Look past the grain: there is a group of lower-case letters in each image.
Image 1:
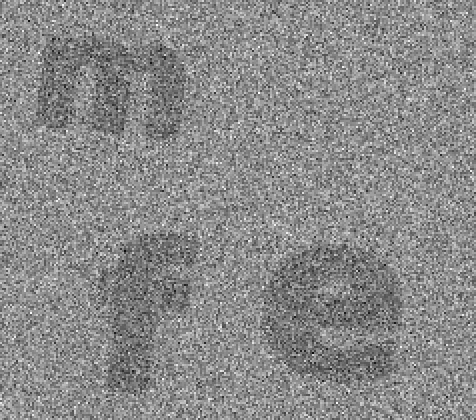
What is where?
top left: m; bottom left: f; bottom right: e
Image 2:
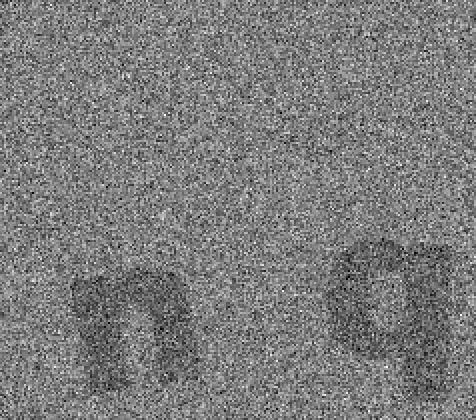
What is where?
bottom left: n; bottom right: q
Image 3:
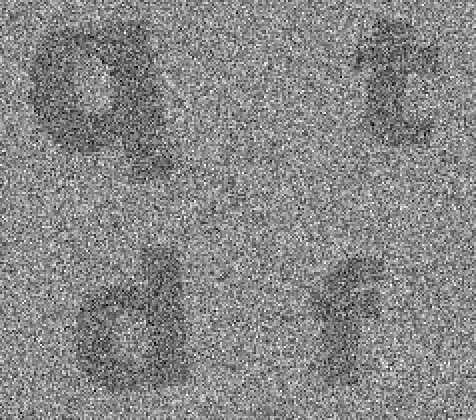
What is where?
top left: q; top right: t; bottom left: d; bottom right: f
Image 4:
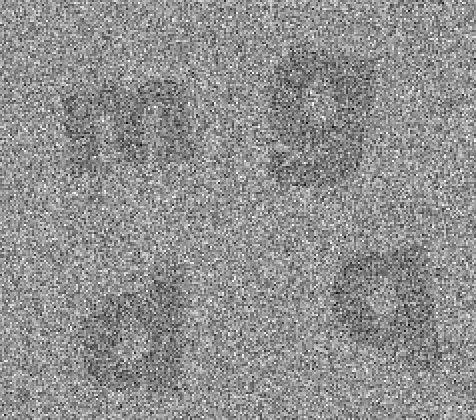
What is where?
top left: m; top right: g; bottom left: d; bottom right: q
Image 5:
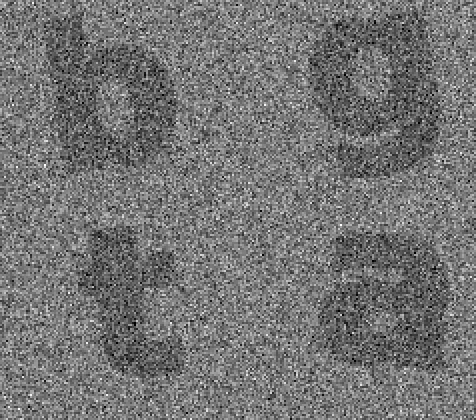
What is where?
top left: b; top right: g; bottom left: t; bottom right: a
